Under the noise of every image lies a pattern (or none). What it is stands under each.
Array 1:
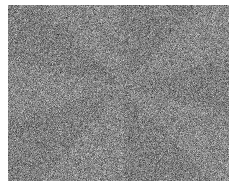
spokes from one point
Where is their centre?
centre
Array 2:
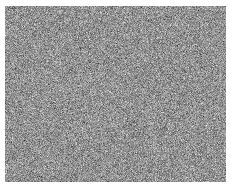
only noise
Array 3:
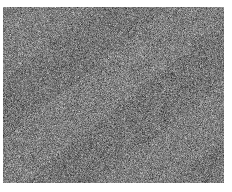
diagonal stripes
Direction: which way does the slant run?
bottom left to top right
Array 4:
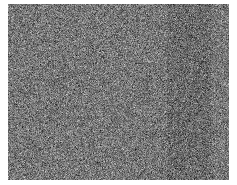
one vertical stripe
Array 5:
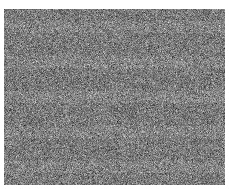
horizontal stripes
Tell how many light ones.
5
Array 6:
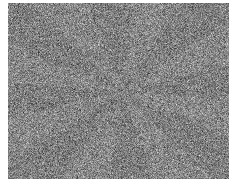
spokes from one point
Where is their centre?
centre
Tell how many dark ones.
8
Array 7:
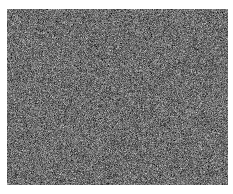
only noise
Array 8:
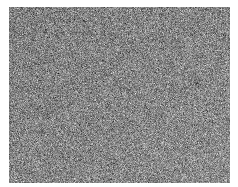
a smooth slope
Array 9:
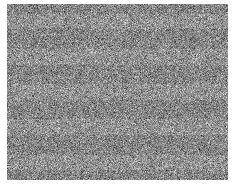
horizontal stripes
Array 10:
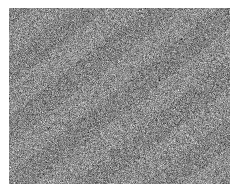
diagonal stripes
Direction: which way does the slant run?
bottom left to top right
